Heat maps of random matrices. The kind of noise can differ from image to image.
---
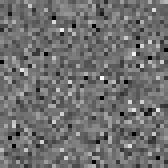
heavy tails
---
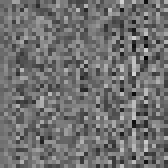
columns of uneven size
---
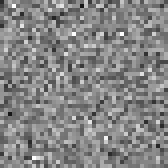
independent entries
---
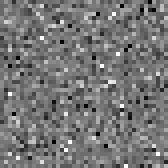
heavy tails
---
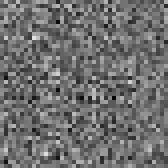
low rank plus noise
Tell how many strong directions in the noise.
three or four
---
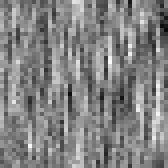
streaked along the columns
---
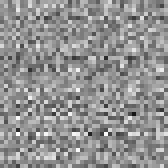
low rank plus noise
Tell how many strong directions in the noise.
two
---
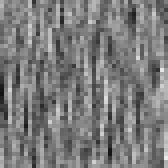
streaked along the columns
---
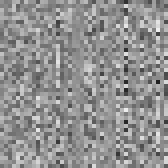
columns of uneven size
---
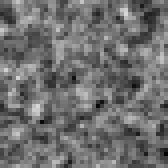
blotchy
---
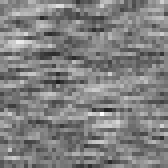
streaked along the rows
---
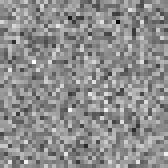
independent entries
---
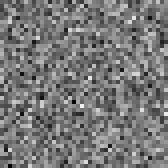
independent entries
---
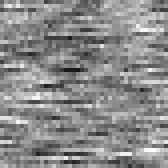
streaked along the rows
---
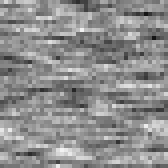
streaked along the rows
